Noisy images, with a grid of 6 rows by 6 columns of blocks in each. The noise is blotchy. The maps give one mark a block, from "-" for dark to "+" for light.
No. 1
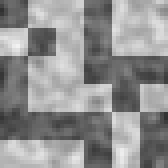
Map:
-++-++
+-+-++
-++---
-+++-+
----+-
+++-+-
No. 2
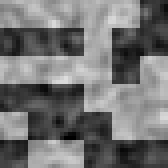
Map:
+++++-
---+--
++++-+
---+++
+---++
-++---
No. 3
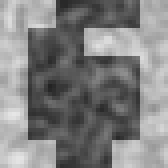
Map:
++---+
+--+++
+----+
+----+
+----+
++--++
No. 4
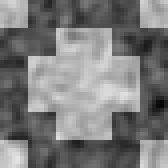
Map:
+----+
--++--
-++++-
-++++-
--++--
+----+
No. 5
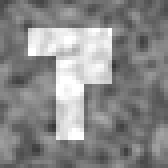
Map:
------
-+++--
--++--
--+---
--+---
------
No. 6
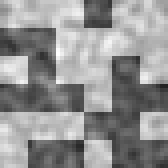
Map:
+++-++
--++++
+-++-+
---+--
+++--+
+--+--
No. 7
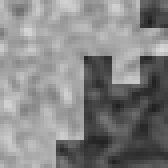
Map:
+++++-
++++++
+++-+-
+++---
+++---
++----
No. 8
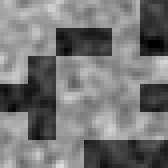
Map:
+++++-
++--+-
+-++++
--+++-
+-++++
+++---
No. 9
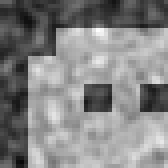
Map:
------
--++++
-+++++
-++-+-
-+++++
-+++++
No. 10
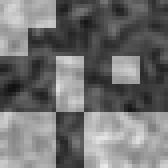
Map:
++----
+-----
--+-+-
--+---
++-+++
++-+++
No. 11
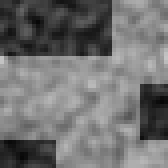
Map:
----++
----++
++++++
+++++-
+++++-
--++++
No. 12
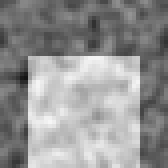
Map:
------
------
-++++-
-++++-
-++++-
-++++-
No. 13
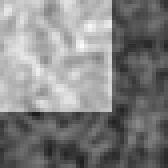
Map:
++++--
++++--
++++--
++++--
------
------
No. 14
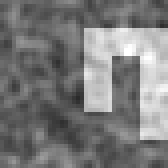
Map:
------
---+++
---+-+
---+-+
-----+
------
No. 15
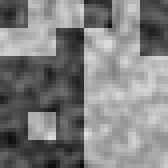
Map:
-++-+-
++-++-
---+++
---+++
-+-+++
---+++
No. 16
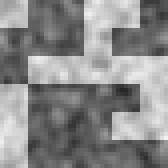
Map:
+--++-
---+--
-+++++
+----+
+---++
+-----
